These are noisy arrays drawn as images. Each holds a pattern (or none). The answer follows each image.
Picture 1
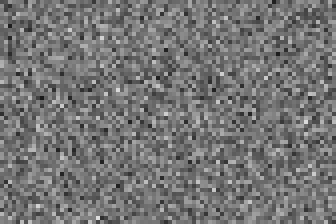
only noise
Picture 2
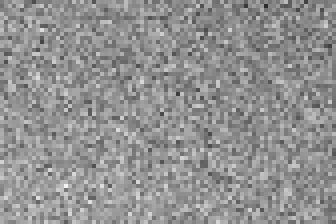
a smooth slope
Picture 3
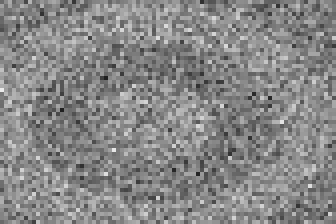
rings round one point
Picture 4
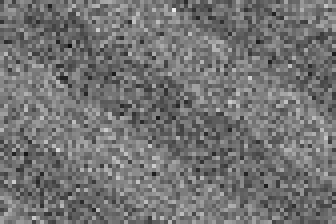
diagonal stripes
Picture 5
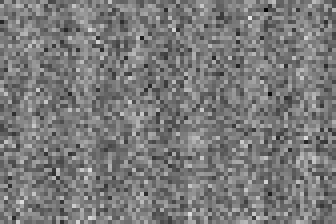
vertical stripes
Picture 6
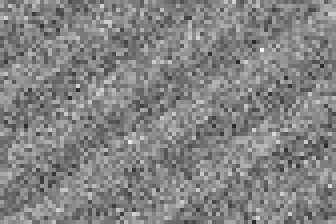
diagonal stripes
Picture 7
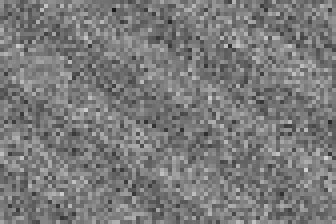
diagonal stripes
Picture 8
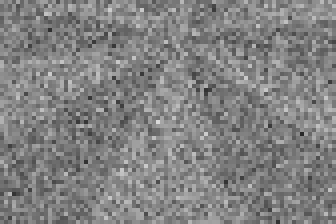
spokes from one point
